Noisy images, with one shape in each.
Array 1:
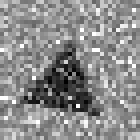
triangle
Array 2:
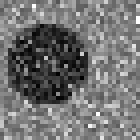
disc
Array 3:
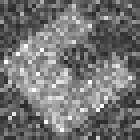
square with a notch
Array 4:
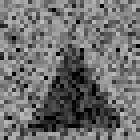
triangle
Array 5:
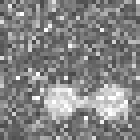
dumbbell
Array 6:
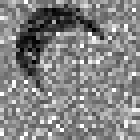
crescent
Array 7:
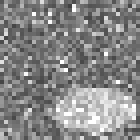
ellipse
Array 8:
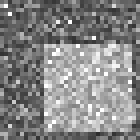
square
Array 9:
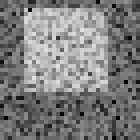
square
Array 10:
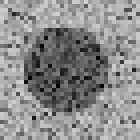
disc
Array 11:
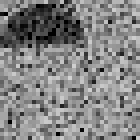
half disc
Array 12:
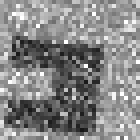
square with a notch
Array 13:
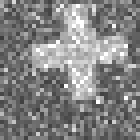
cross
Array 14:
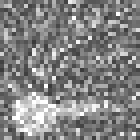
lollipop
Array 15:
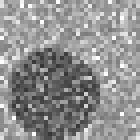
disc
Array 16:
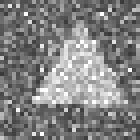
triangle
